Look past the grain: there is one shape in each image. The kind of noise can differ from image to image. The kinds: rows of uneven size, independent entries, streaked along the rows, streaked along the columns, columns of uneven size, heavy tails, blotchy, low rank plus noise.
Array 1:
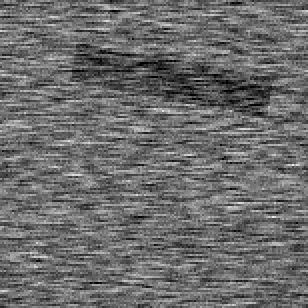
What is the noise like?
streaked along the rows
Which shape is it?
bar
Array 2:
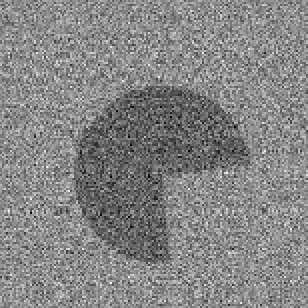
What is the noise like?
low rank plus noise
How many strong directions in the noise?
two
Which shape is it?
disc with a wedge cut out
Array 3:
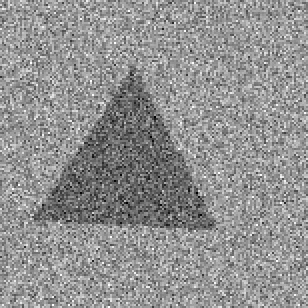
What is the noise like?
independent entries
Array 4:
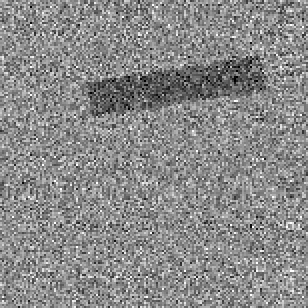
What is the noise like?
low rank plus noise
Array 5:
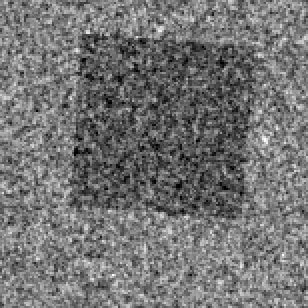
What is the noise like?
blotchy
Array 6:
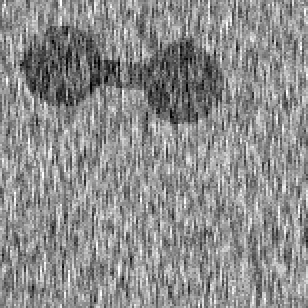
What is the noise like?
streaked along the columns
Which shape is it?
dumbbell
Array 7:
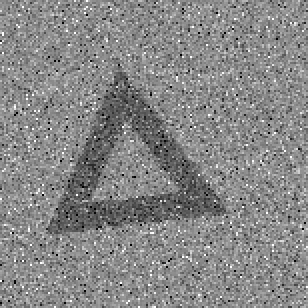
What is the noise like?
heavy tails
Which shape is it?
triangle frame
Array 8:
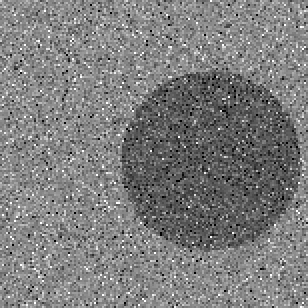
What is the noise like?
heavy tails
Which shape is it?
disc
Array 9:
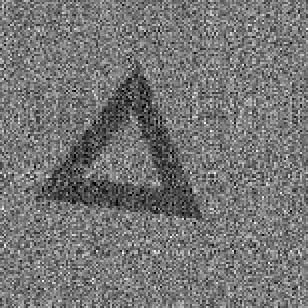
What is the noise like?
low rank plus noise
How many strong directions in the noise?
three or four
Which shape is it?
triangle frame
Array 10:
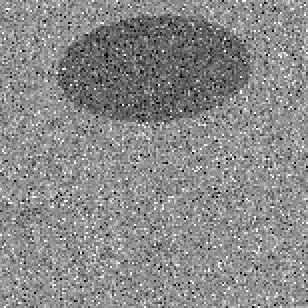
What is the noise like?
heavy tails
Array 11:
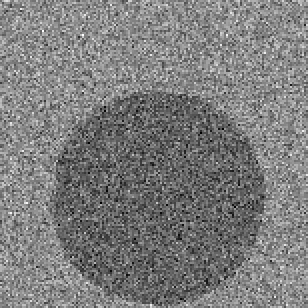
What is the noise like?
independent entries
